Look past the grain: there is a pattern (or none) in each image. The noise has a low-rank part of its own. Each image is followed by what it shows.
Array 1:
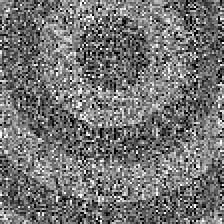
rings round one point
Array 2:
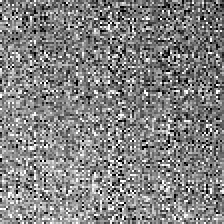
a smooth slope
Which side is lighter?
bottom left
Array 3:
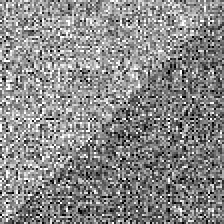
a sharp edge
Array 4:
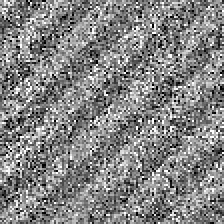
diagonal stripes
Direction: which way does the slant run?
bottom left to top right
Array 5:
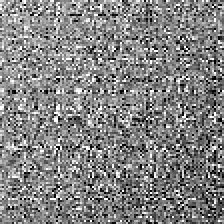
a smooth slope
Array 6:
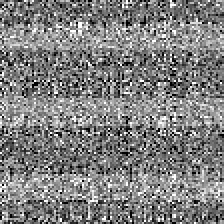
horizontal stripes
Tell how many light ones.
3
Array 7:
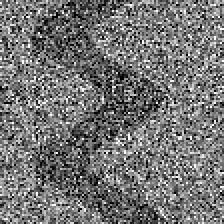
a wavy band
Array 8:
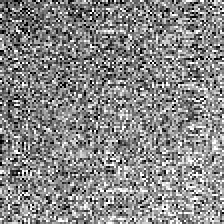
a smooth slope
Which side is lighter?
bottom right
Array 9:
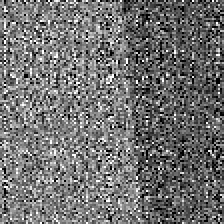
a sharp edge
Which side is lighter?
left
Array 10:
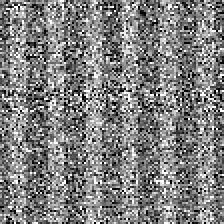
vertical stripes
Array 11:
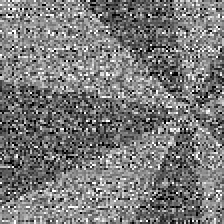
spokes from one point
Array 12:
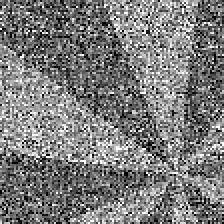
spokes from one point
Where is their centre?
bottom right
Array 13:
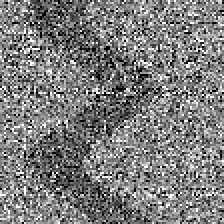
a wavy band
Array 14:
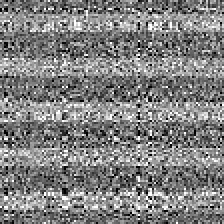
horizontal stripes
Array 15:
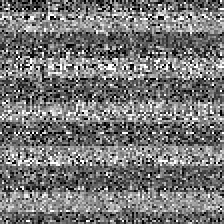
horizontal stripes
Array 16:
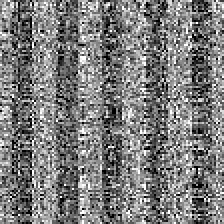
vertical stripes
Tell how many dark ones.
5
